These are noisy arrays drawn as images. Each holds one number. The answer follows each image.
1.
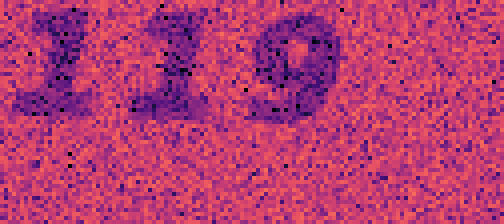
119
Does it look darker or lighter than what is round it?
darker
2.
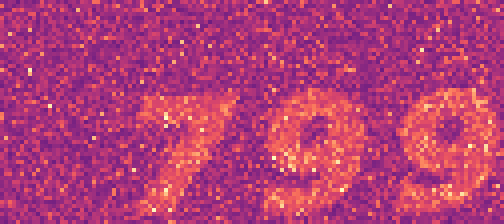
799
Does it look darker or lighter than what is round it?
lighter
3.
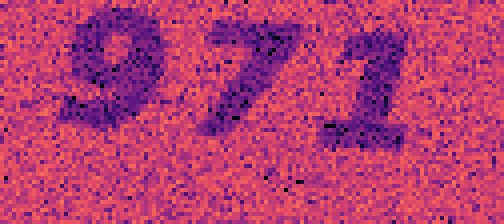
971
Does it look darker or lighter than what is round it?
darker
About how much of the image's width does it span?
two thirds
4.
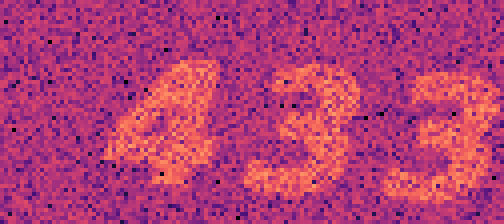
433
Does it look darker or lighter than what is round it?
lighter
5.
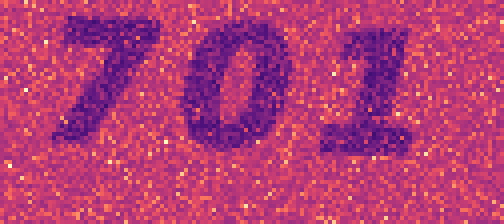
701
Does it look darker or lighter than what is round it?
darker
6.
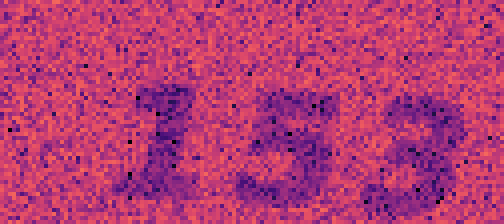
153
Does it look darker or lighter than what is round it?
darker
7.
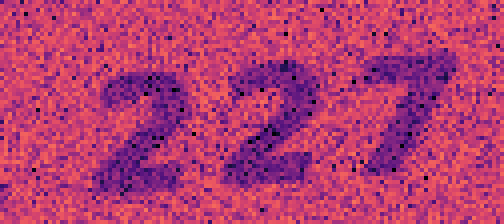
227
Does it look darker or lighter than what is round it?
darker
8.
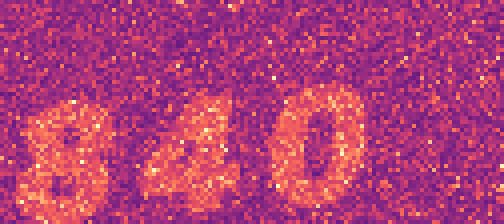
840
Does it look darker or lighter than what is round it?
lighter
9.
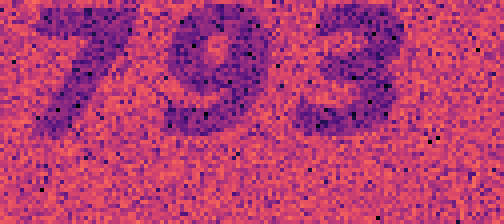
793
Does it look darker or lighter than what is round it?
darker
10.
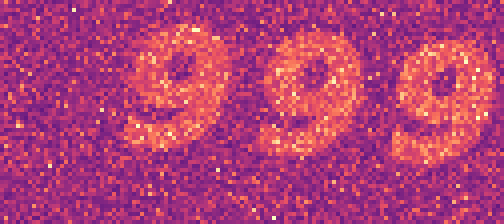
999
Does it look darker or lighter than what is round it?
lighter
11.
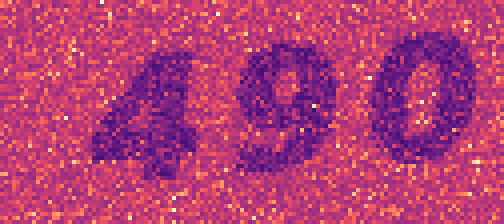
490
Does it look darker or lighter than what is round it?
darker
